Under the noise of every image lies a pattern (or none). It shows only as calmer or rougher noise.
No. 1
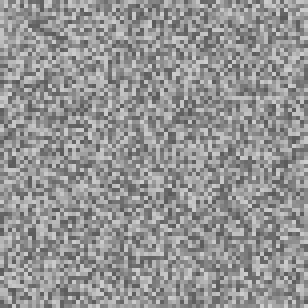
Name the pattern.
only noise
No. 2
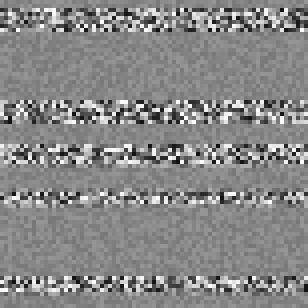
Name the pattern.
bands of rows
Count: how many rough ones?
5
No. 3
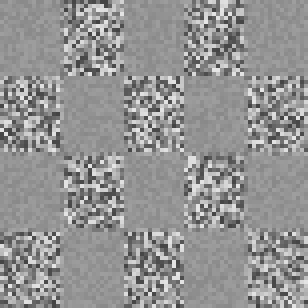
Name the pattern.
a checkerboard
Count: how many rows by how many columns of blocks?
4 by 5
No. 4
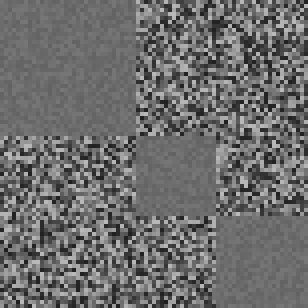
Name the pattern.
blocks along the diagonal
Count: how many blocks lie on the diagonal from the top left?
3
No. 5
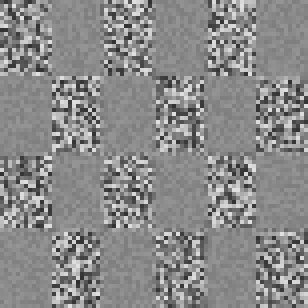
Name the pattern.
a checkerboard
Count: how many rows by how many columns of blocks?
4 by 6
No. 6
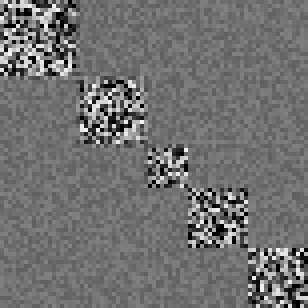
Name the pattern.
blocks along the diagonal
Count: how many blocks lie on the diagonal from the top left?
5
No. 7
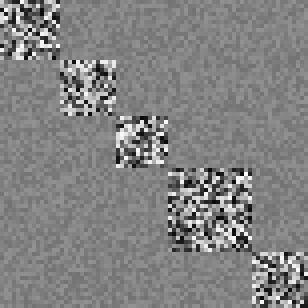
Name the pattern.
blocks along the diagonal
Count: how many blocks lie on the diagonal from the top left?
5
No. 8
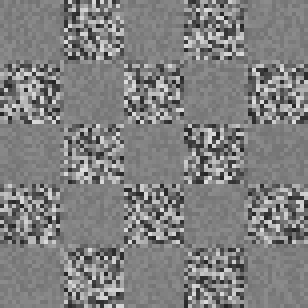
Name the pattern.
a checkerboard
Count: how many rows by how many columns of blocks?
5 by 5
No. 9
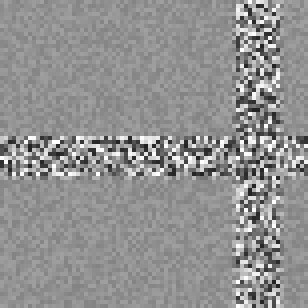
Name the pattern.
bands of rows crossing bands of columns
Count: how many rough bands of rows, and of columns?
1 and 1
